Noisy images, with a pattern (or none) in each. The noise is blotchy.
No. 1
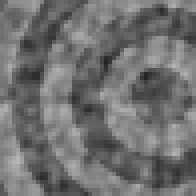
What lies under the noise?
rings round one point
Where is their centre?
middle right
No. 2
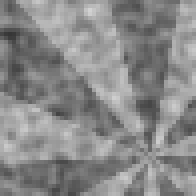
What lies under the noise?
spokes from one point
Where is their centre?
bottom right
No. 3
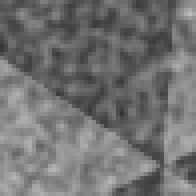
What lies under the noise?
spokes from one point
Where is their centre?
bottom right
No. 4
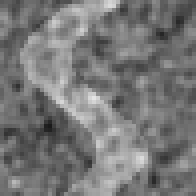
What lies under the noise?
a wavy band
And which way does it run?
top to bottom
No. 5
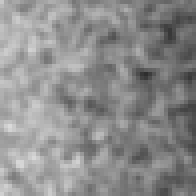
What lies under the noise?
a smooth slope
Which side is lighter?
left
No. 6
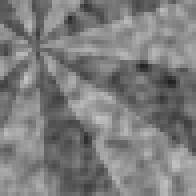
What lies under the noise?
spokes from one point
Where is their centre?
top left
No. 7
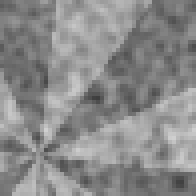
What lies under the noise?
spokes from one point
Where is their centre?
bottom left
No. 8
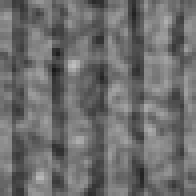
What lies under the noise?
vertical stripes
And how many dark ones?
5
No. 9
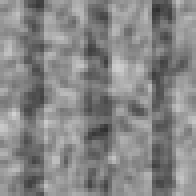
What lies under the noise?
vertical stripes
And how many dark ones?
3
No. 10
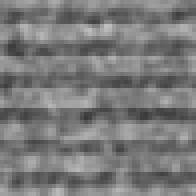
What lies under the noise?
horizontal stripes
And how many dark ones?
6
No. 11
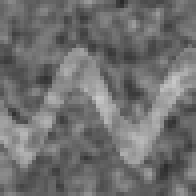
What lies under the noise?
a wavy band
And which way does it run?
left to right
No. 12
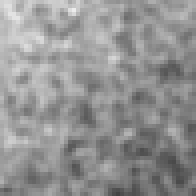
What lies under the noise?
a smooth slope
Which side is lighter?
top left
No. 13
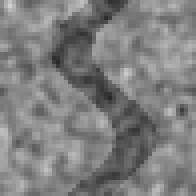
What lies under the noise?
a wavy band
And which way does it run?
top to bottom
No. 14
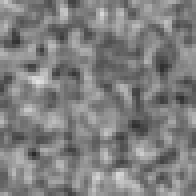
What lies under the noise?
only noise
